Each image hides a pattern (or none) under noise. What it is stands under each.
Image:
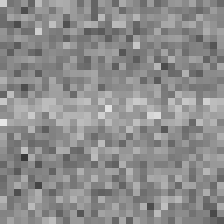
one horizontal stripe
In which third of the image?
middle
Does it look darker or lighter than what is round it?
lighter
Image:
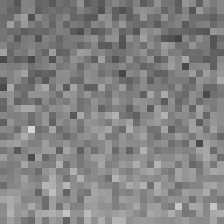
a smooth slope
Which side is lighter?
bottom
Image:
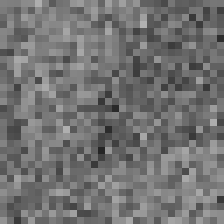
spokes from one point
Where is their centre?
bottom left
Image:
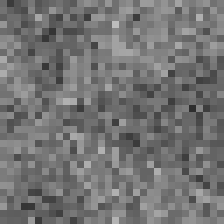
spokes from one point
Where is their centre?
middle left
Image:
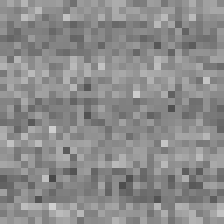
horizontal stripes
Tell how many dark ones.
3
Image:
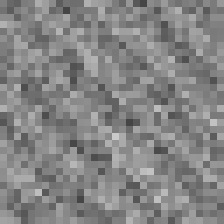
diagonal stripes
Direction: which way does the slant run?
top left to bottom right
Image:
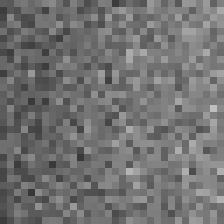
a smooth slope
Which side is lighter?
right
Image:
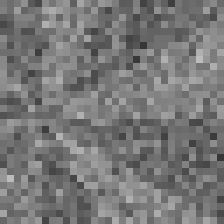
spokes from one point
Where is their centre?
middle left
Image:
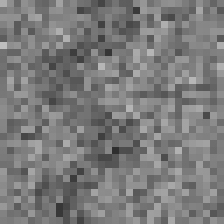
a wavy band
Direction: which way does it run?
top to bottom
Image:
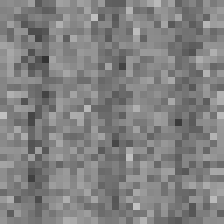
vertical stripes
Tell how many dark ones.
3
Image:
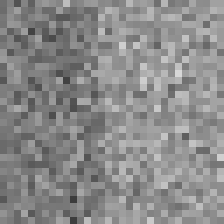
a sharp edge
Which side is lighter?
right
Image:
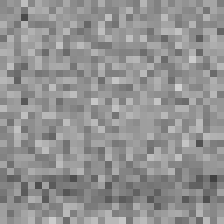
one horizontal stripe
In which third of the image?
bottom
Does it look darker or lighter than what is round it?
darker
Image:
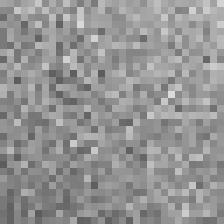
a smooth slope
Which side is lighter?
top right
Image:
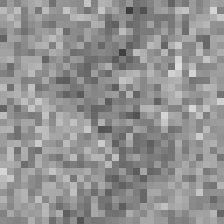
a wavy band
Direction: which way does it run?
top to bottom
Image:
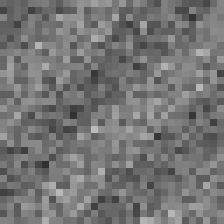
diagonal stripes
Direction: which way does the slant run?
bottom left to top right
